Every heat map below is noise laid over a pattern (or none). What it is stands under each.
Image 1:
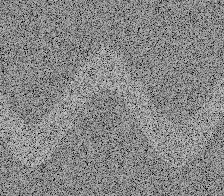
a wavy band
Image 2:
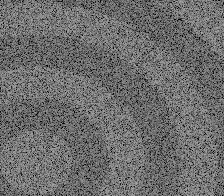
rings round one point
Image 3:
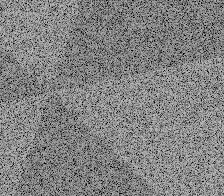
spokes from one point
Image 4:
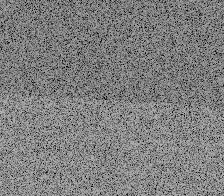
a sharp edge
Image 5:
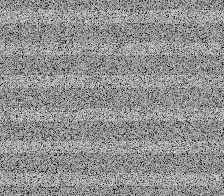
horizontal stripes
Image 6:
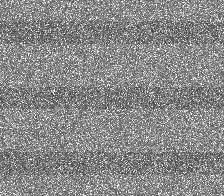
horizontal stripes
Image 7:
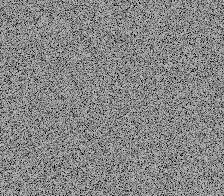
only noise
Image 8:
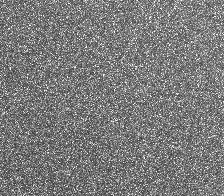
a smooth slope
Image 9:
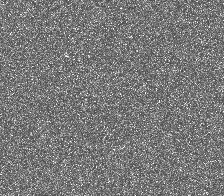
only noise
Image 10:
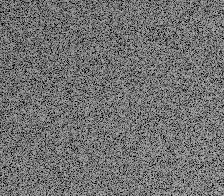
a smooth slope
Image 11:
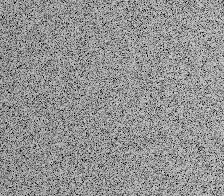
a smooth slope
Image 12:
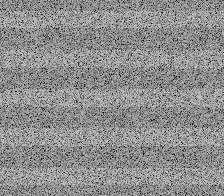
horizontal stripes
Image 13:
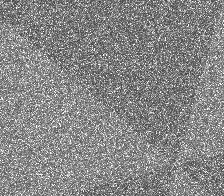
spokes from one point
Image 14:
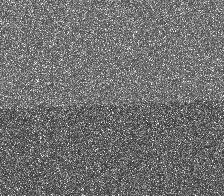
a sharp edge
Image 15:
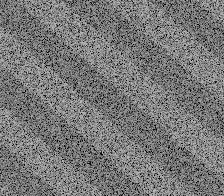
diagonal stripes
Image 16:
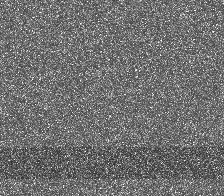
one horizontal stripe
